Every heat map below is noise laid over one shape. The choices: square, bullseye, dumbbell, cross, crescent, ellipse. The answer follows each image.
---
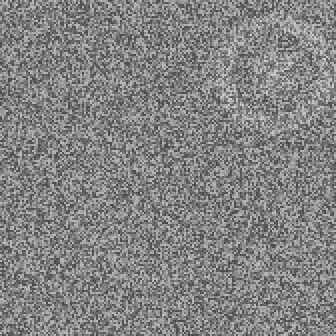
bullseye
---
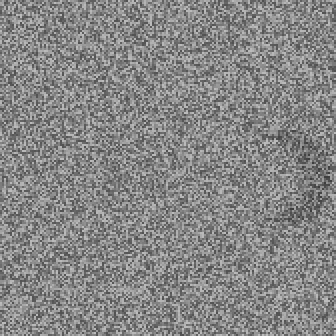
crescent
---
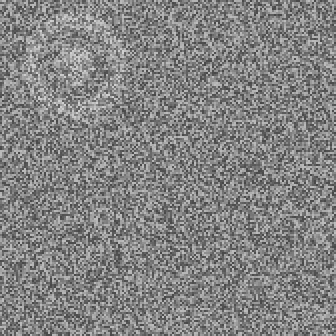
bullseye
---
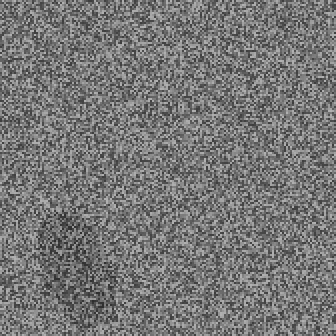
ellipse
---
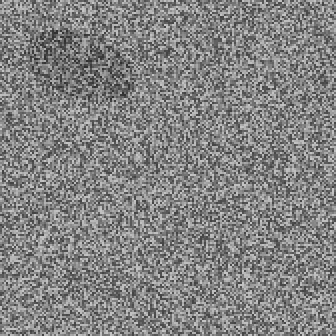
ellipse
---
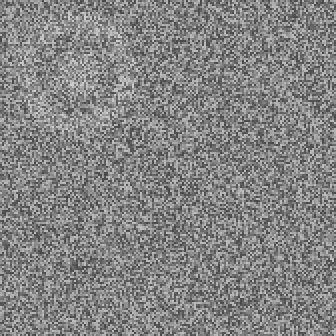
bullseye
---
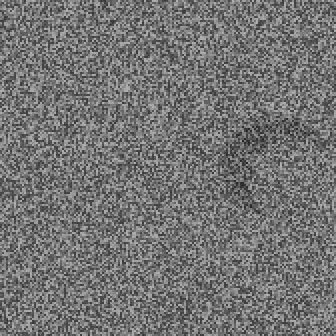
crescent
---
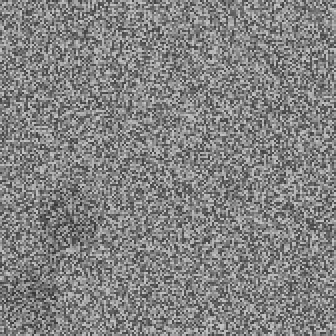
dumbbell
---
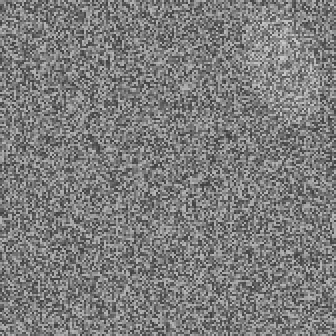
ellipse
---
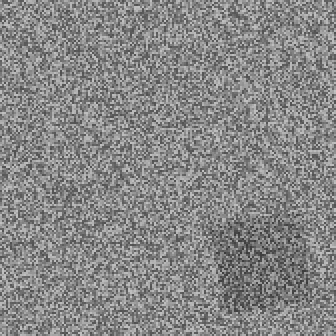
square
